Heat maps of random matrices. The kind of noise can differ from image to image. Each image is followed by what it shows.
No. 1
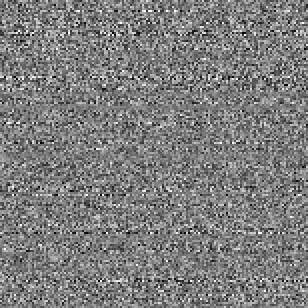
rows of uneven size
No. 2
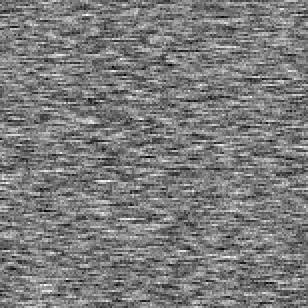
streaked along the rows
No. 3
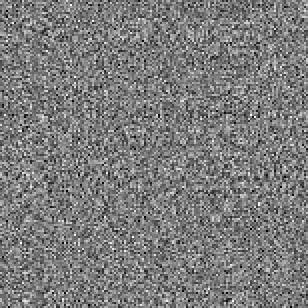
low rank plus noise
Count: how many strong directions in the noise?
three or four
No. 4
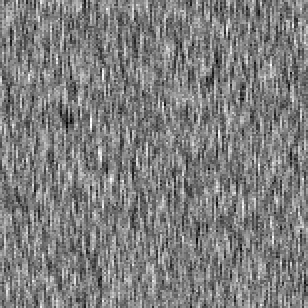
streaked along the columns
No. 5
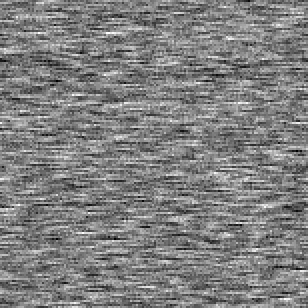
streaked along the rows
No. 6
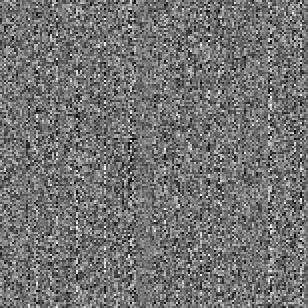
columns of uneven size
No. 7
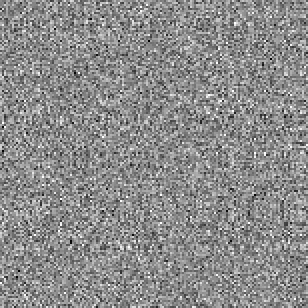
low rank plus noise
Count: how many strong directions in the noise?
one
